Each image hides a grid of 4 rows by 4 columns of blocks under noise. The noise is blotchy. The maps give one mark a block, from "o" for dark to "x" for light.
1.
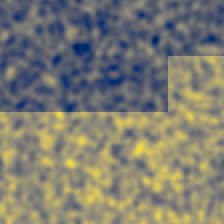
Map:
o o o o
o o o x
x x x x
x x x x
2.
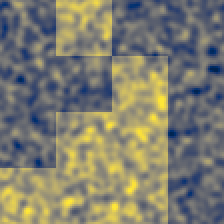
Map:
o x o o
o o x o
o x x o
x x x o
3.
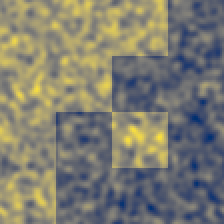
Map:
x x x o
x x o o
x o x o
x o o o
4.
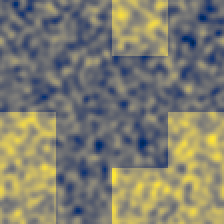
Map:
o o x o
o o o o
x o o x
x o x x
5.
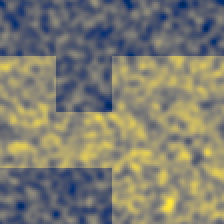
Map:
o o o o
x o x x
x x x x
o o x x
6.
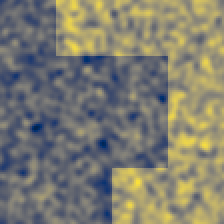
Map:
o x x x
o o o x
o o o x
o o x x
